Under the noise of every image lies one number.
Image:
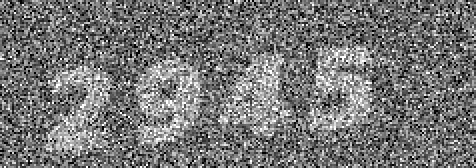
2945
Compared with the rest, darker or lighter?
lighter
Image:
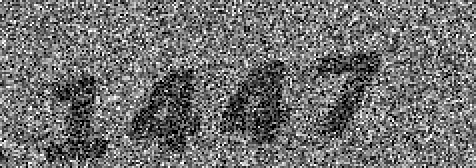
1447
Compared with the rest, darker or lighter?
darker
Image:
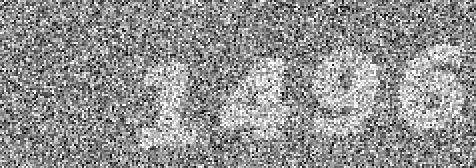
1496
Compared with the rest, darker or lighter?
lighter
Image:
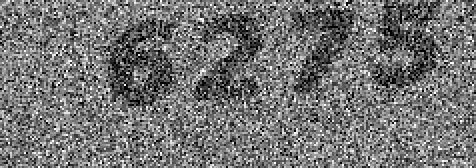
6275
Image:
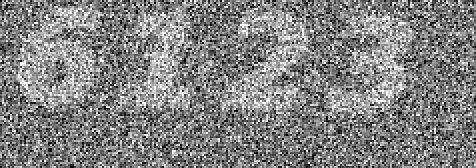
6123
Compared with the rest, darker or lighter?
lighter
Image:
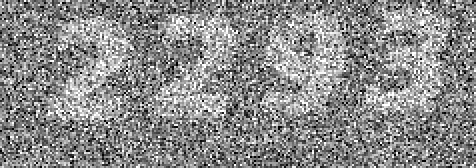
2293
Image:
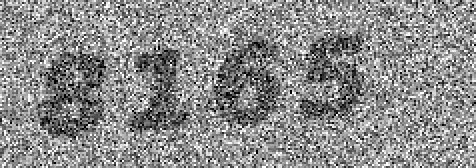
8165
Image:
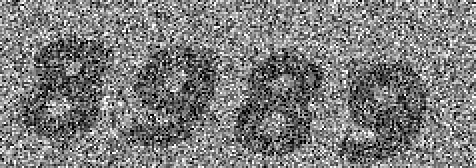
8989
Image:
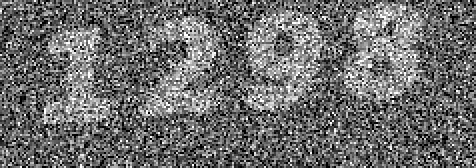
1298
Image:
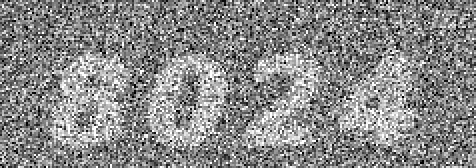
8024
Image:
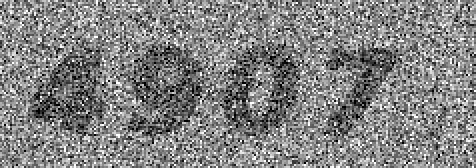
4907
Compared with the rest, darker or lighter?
darker
